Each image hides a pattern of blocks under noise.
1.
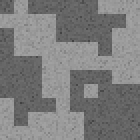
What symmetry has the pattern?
mirrored about the diagonal from the top left
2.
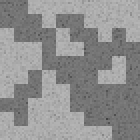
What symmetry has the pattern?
no symmetry
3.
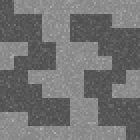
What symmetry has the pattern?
the same after a half turn
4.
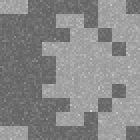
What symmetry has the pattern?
top and bottom mirror each other
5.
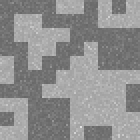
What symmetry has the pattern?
mirrored about the diagonal from the top left
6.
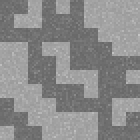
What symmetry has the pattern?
mirrored about the diagonal from the bottom left
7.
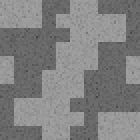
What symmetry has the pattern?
the same after a half turn
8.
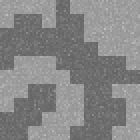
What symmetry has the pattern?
mirrored about the diagonal from the bottom left
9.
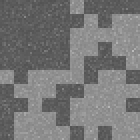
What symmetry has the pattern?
mirrored about the diagonal from the top left
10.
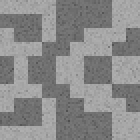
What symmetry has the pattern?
top and bottom mirror each other
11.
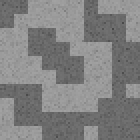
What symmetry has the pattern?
mirrored about the diagonal from the top left
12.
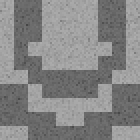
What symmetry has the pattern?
left and right mirror each other
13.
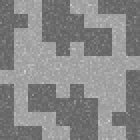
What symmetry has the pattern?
the same after a half turn
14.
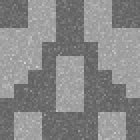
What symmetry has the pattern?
left and right mirror each other
